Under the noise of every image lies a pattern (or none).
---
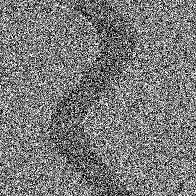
a wavy band
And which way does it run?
top to bottom
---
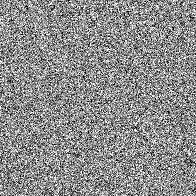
only noise
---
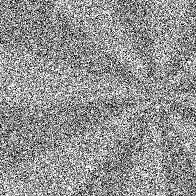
spokes from one point
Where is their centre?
middle right
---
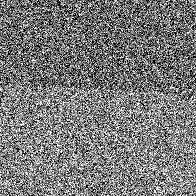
a sharp edge
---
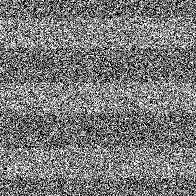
horizontal stripes
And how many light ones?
3
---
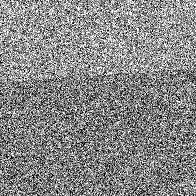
a sharp edge
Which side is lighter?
top
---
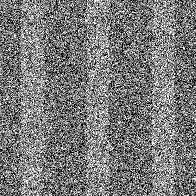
vertical stripes
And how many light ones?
3
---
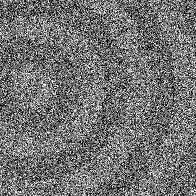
rings round one point
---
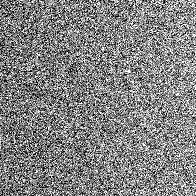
a smooth slope
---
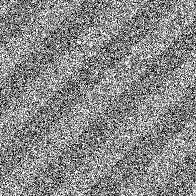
diagonal stripes
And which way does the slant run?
bottom left to top right
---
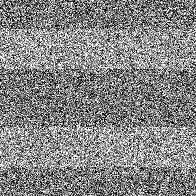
horizontal stripes
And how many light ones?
2
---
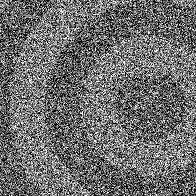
rings round one point
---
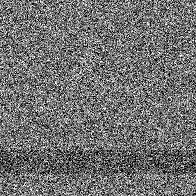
one horizontal stripe
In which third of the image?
bottom
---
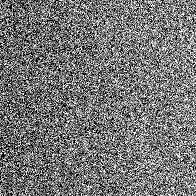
a smooth slope
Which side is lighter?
right
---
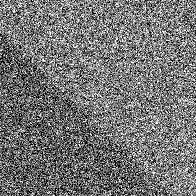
a sharp edge
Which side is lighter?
top right
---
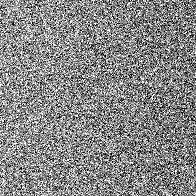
a smooth slope
